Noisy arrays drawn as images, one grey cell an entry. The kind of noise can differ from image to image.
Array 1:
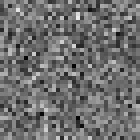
independent entries
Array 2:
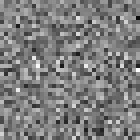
low rank plus noise
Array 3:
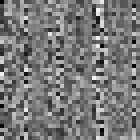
columns of uneven size
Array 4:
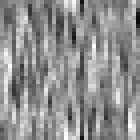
streaked along the columns
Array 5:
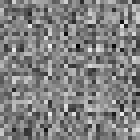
low rank plus noise
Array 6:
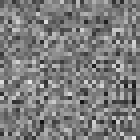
low rank plus noise
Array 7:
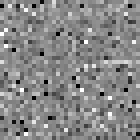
heavy tails
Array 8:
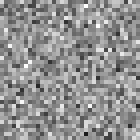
independent entries
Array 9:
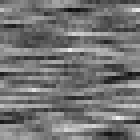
streaked along the rows
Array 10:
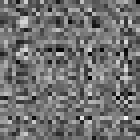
low rank plus noise
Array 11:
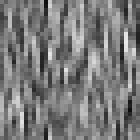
streaked along the columns
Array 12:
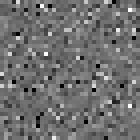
heavy tails
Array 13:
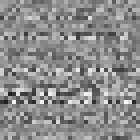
rows of uneven size
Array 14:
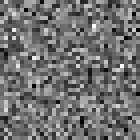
independent entries
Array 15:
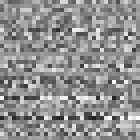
rows of uneven size
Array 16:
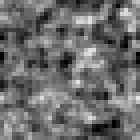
blotchy
